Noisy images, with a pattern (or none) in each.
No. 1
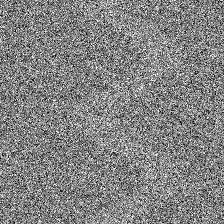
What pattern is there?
a wavy band
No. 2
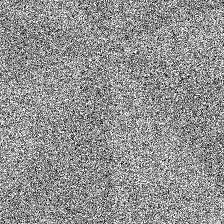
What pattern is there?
spokes from one point
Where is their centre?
top middle
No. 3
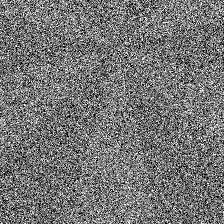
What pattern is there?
spokes from one point
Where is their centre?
top middle
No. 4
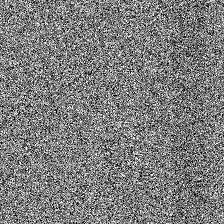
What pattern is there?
one vertical stripe
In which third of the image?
right
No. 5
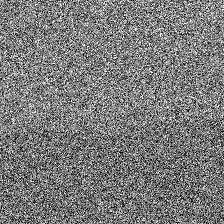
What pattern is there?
a sharp edge
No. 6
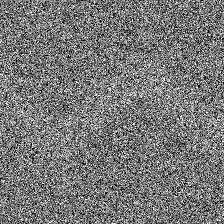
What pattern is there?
a wavy band
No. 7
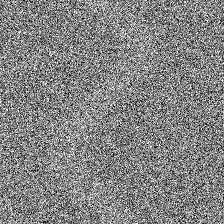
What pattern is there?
a wavy band
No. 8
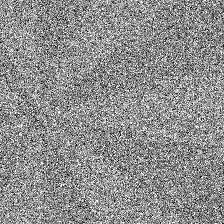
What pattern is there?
spokes from one point
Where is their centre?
middle left
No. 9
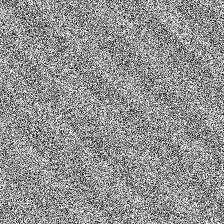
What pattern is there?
diagonal stripes
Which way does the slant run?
top left to bottom right
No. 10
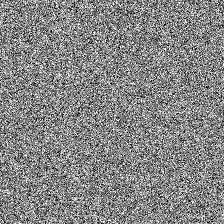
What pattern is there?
only noise
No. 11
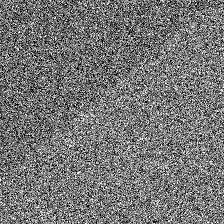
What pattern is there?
a sharp edge
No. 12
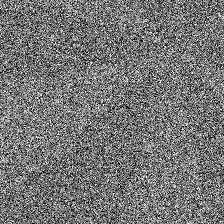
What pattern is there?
spokes from one point
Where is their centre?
top right
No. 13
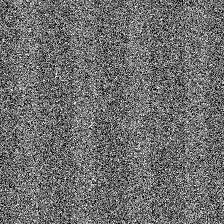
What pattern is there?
vertical stripes
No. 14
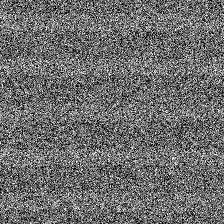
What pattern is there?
horizontal stripes
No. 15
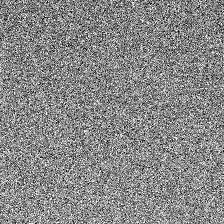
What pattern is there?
a smooth slope
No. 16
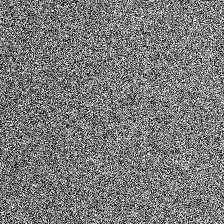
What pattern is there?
a smooth slope
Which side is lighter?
right
